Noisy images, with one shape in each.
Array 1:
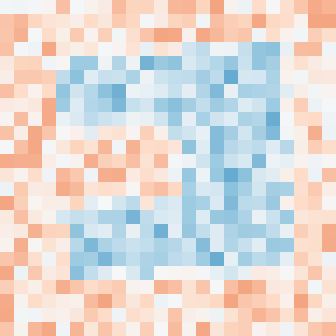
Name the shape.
square with a notch
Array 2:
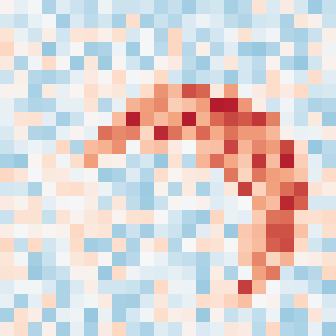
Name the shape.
crescent
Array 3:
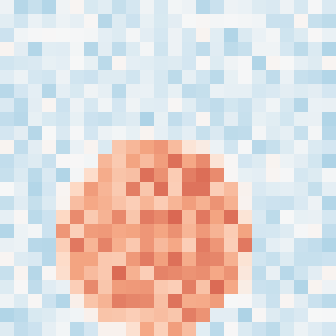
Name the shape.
disc
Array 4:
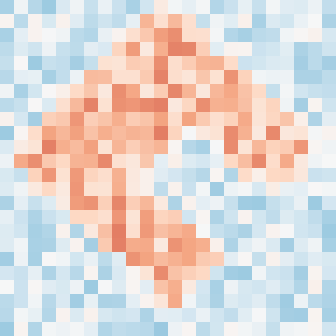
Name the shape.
square with a notch
